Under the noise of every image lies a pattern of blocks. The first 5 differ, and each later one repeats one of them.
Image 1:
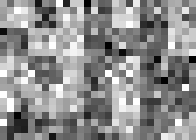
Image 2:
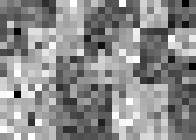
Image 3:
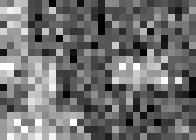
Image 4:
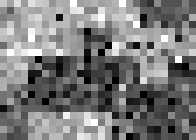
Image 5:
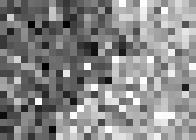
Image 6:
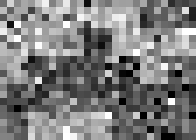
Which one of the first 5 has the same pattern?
4
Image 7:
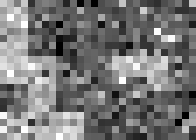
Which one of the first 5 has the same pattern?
3
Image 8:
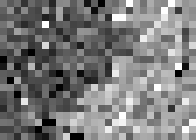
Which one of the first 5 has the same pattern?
5
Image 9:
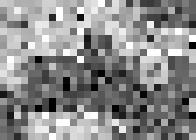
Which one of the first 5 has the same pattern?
4
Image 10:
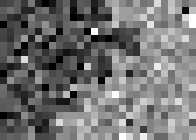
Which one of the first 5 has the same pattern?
5
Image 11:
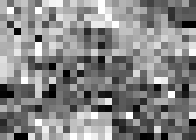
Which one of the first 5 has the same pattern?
4
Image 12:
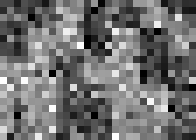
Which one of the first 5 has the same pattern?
2
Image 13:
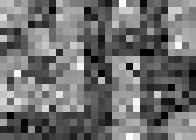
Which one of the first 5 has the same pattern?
1
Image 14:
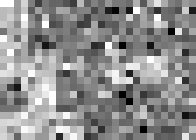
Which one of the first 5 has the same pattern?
3
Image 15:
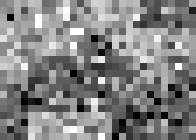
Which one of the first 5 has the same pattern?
4
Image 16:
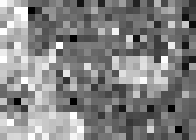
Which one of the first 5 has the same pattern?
3
